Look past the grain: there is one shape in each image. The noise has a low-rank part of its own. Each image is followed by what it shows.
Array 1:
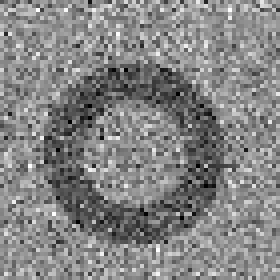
ring
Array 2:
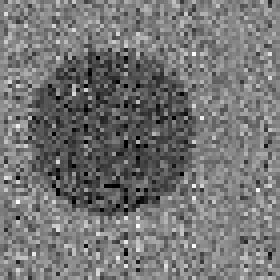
disc
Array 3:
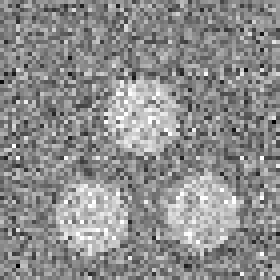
three dots
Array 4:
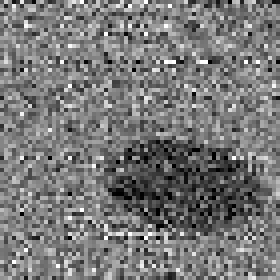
ellipse
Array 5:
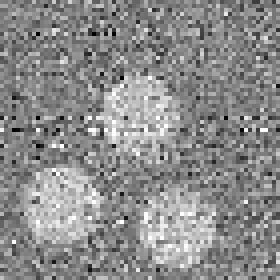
three dots
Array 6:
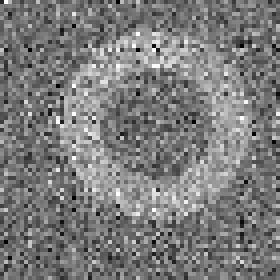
ring
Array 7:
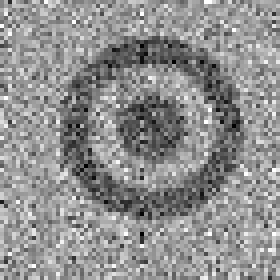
bullseye
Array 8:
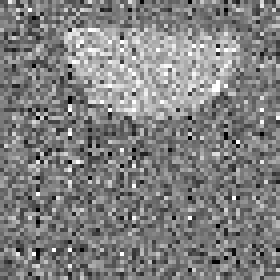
half disc
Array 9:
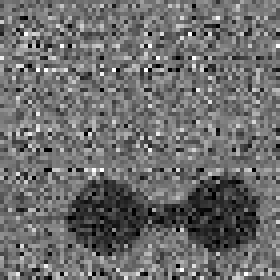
dumbbell
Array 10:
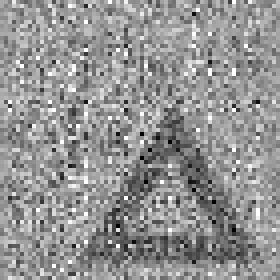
triangle frame
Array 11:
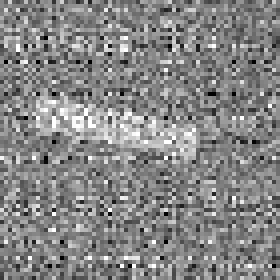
bar
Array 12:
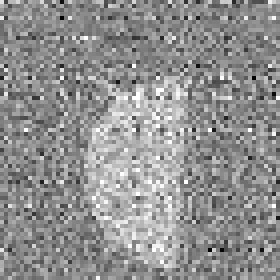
half disc
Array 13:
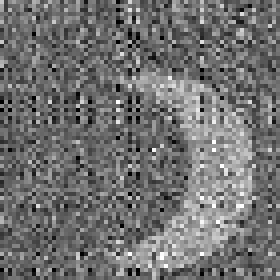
crescent
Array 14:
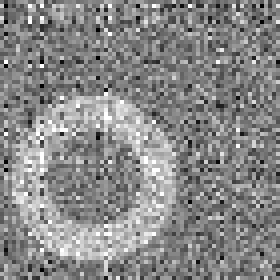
ring
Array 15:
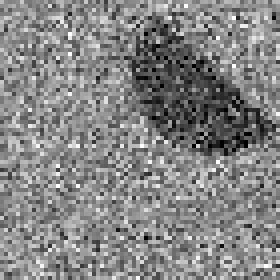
half disc
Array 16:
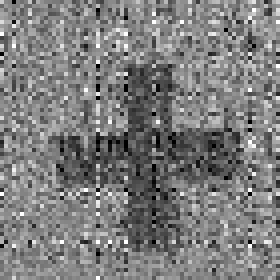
cross
